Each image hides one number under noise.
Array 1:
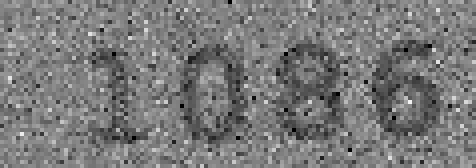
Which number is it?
1086
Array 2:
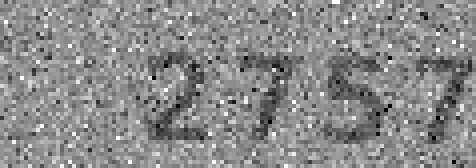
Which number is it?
2757
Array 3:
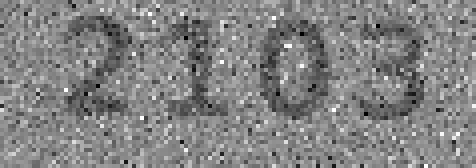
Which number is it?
2103
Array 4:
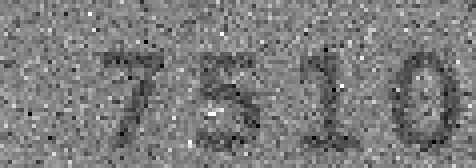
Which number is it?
7510
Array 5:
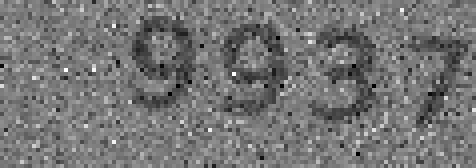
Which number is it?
9937
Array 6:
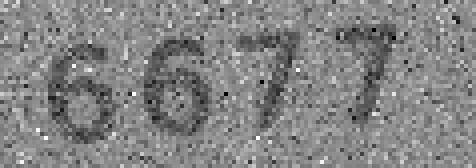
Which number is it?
6677
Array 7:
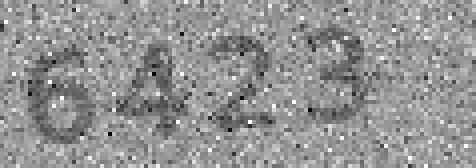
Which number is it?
6423
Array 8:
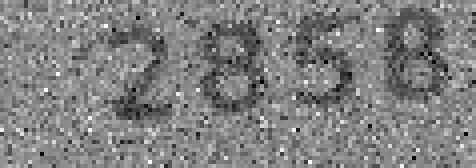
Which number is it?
2858
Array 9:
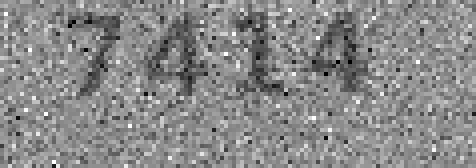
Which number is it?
7414
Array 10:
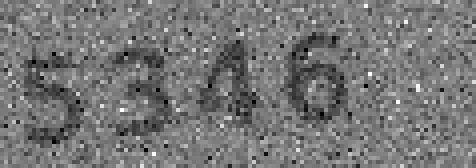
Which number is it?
5346
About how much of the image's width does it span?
two thirds
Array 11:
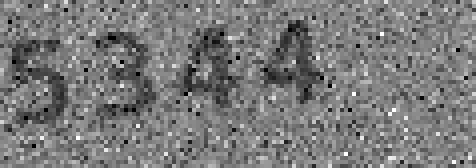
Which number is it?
5344
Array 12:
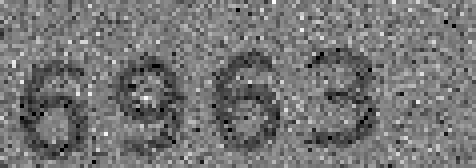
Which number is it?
6963
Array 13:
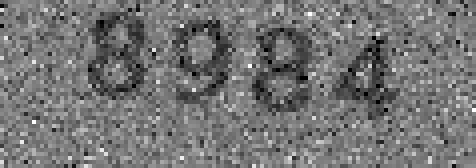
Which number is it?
8984
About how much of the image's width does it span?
two thirds
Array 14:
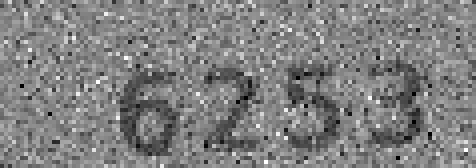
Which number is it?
6253
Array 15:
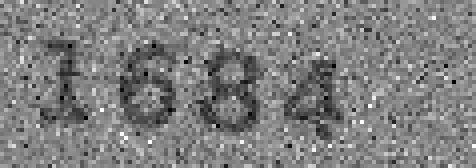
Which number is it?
1684
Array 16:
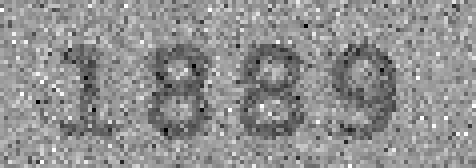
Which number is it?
1889
